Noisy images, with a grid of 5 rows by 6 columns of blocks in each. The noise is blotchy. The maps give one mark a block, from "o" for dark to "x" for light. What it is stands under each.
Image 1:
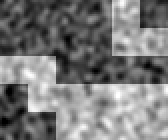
o o o o x o
o o o o x x
x x o o o o
o x x x x x
o o x x x x
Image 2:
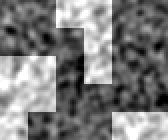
o o x x o o
o o o x o o
x x o x o o
x x o o o o
x o o o x x
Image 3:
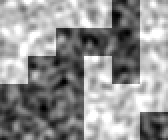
x x x x o x
x x o o o x
x o o x o x
o o o x x x
o o o x x o
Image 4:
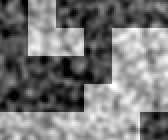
o x o o o o
o x x o x x
o o o o x x
o o o x x x
x x x x x o
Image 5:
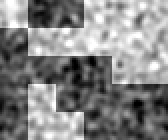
x o o x x x
o x x x x x
o o o o x x
o x o o o o
o x x o o o
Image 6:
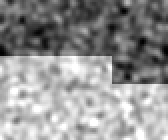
o o o o o o
o o o o o o
x x x x o o
x x x x x x
x x x x x x
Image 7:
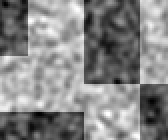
o x x o o x
o x x o o x
x x x o o x
x x x x x o
o o o x x o
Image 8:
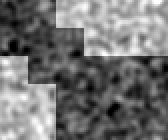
o o x x x x
o o o x x x
x o o o o o
x x o o o o
x x o o o o
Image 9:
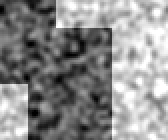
o o x x x x
o o o o x x
o o o o x x
x o o o x x
x o o o x x
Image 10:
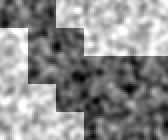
o o x x x x
x o o x x x
x o o o o o
x x o o o o
x x x o o o
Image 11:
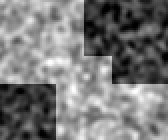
x x x o o o
x x x o o o
x x x x o o
o o x x x x
o o x x x x
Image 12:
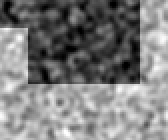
o o o o o x
x o o o o x
x o o o o x
x x x x x x
x x x x x x
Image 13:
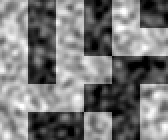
x o x o x o
x o x o x x
x o x x o o
x x x o o x
x o o x o x
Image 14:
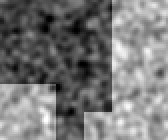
o o o o x x
o o o o x x
o o o o x x
x x o o x x
x x o x x x
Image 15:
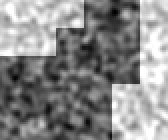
x x x o o x
x x o o o x
o o o o o x
o o o o x x
o o o o x x
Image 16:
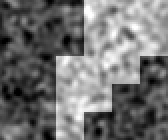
o o o x x x
o o o x x x
o o x x x o
o o x x o o
o o x o o o
